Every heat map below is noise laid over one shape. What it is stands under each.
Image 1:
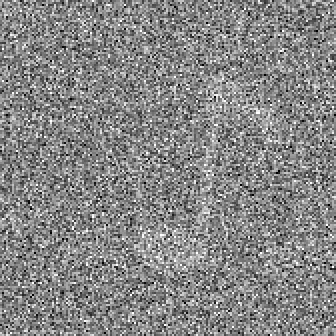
musical note
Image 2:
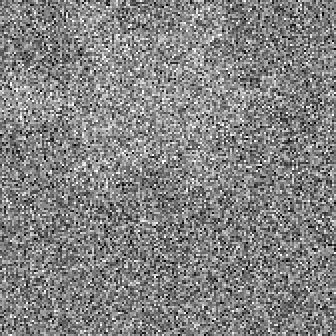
turtle
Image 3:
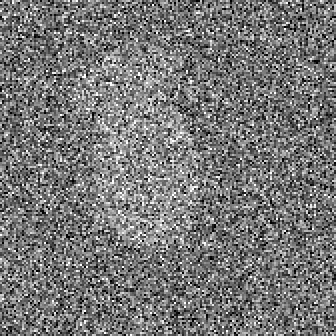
footprint
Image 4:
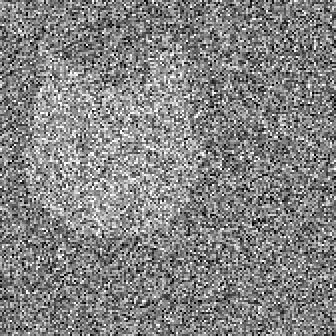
cat's head
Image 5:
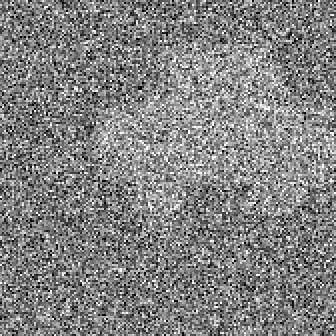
car
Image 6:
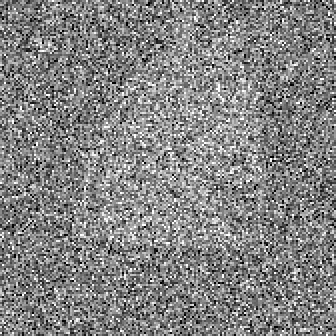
chess knight
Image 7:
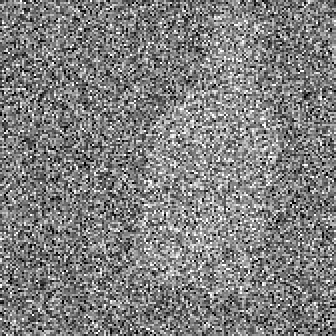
bottle
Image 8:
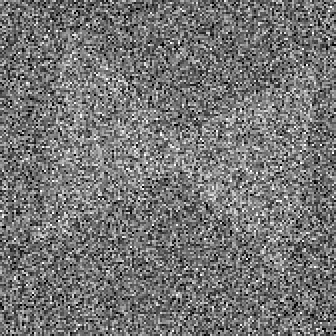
bow tie
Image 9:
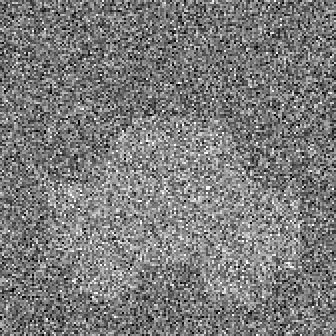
car
